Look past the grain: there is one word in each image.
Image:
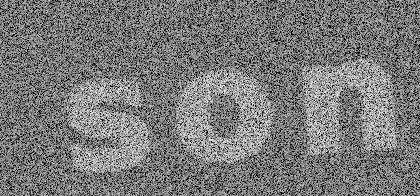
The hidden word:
son
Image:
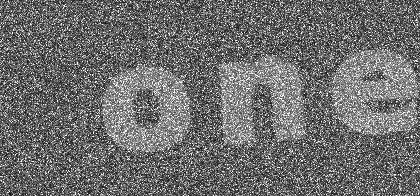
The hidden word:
one
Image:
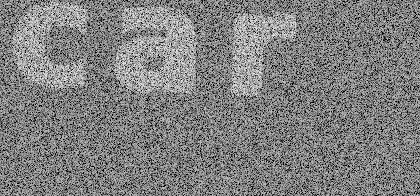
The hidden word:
car
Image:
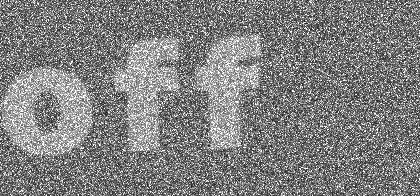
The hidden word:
off
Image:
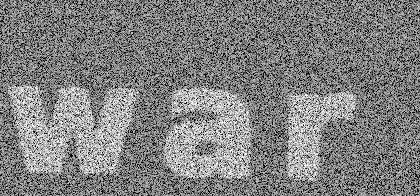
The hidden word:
war
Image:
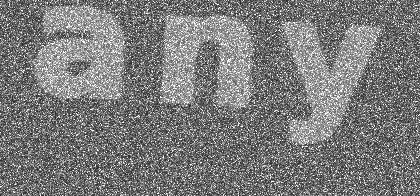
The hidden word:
any
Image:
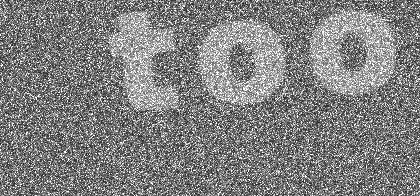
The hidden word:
too
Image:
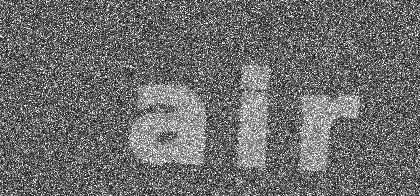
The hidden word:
air
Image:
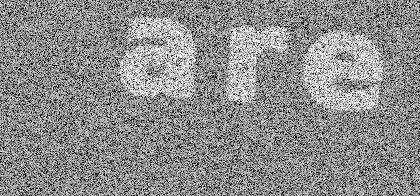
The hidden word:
are
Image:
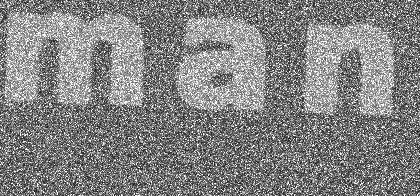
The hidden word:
man
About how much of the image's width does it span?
nearly all
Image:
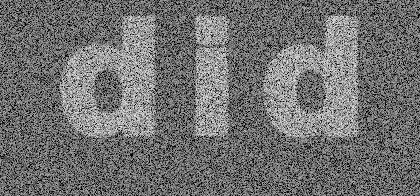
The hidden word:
did
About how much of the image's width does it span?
two thirds
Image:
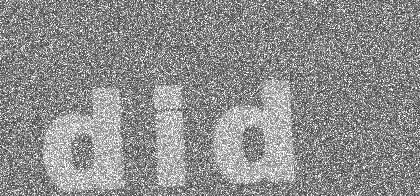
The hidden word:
did
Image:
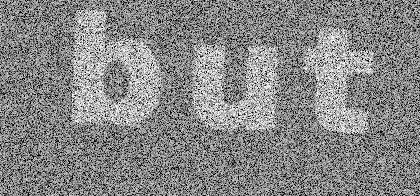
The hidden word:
but
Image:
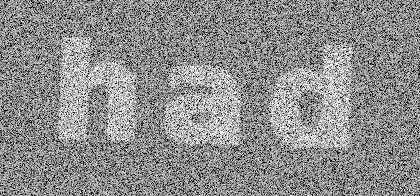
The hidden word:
had
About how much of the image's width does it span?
two thirds
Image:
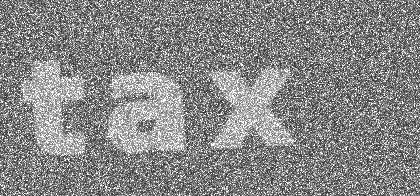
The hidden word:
tax
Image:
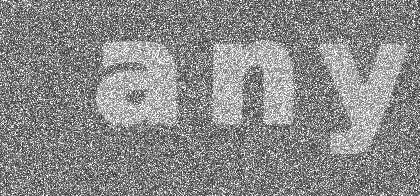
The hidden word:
any
